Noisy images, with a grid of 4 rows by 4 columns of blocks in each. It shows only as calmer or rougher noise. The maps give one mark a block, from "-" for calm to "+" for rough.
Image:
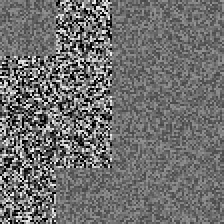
- + - -
+ + - -
+ + - -
+ - - -
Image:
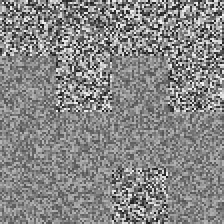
+ + + +
- + - +
- - - -
- - + -
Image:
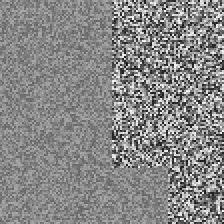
- - + +
- - + +
- - + +
- - - +
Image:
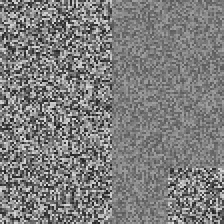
+ + - -
+ + - -
+ + - -
+ + - +
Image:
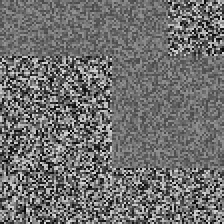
- - - +
+ + - -
+ + - -
+ + + +
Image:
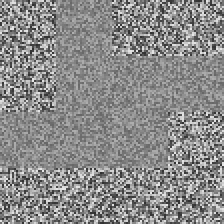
+ - + +
+ - - -
- - - +
+ + + +
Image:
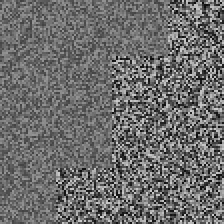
- - - +
- - + +
- - + +
- + + +
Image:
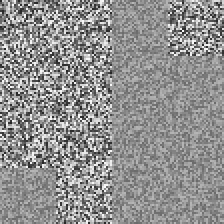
+ + - +
+ + - -
+ + - -
- + - -
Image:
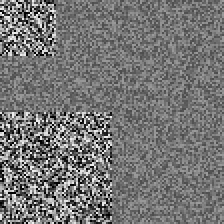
+ - - -
- - - -
+ + - -
+ + - -
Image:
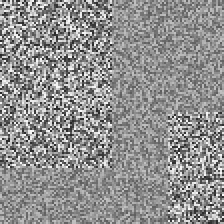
+ + - -
+ + - -
+ + - +
- - - +
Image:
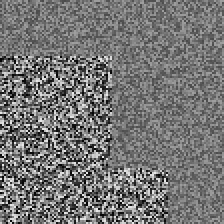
- - - -
+ + - -
+ + - -
+ + + -
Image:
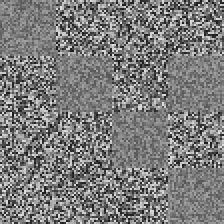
- + + +
+ - + -
+ + - +
+ + + -
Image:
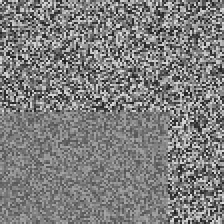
+ + + +
+ + + +
- - - +
- - - +
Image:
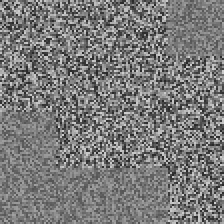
+ + + -
+ + + +
- + + +
- - - +
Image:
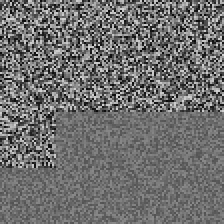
+ + + +
+ + + +
+ - - -
- - - -
